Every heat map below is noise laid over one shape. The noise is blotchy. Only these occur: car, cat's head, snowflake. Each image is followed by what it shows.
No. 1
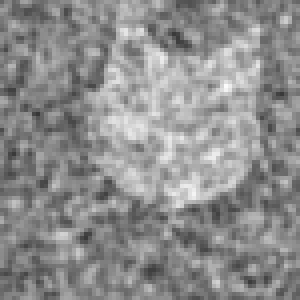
light cat's head
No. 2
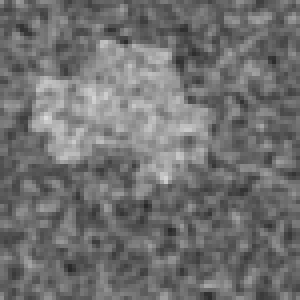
light car
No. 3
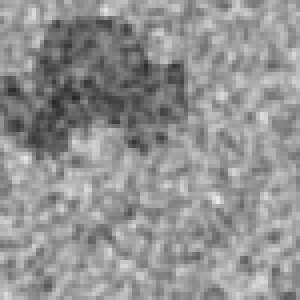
dark car
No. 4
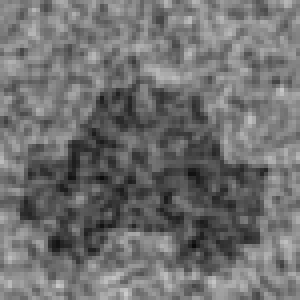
dark car
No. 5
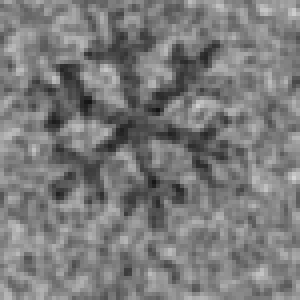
dark snowflake
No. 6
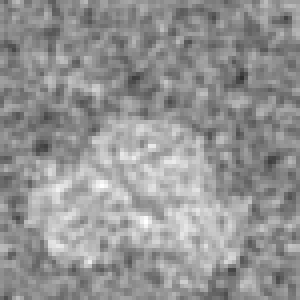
light car
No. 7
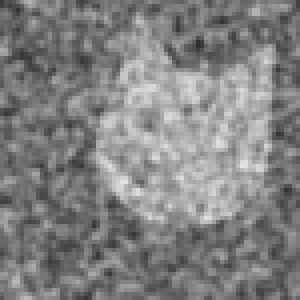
light cat's head
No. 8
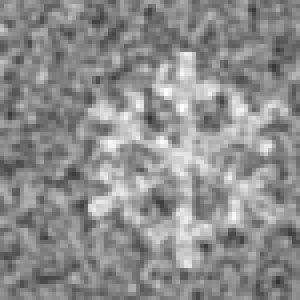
light snowflake
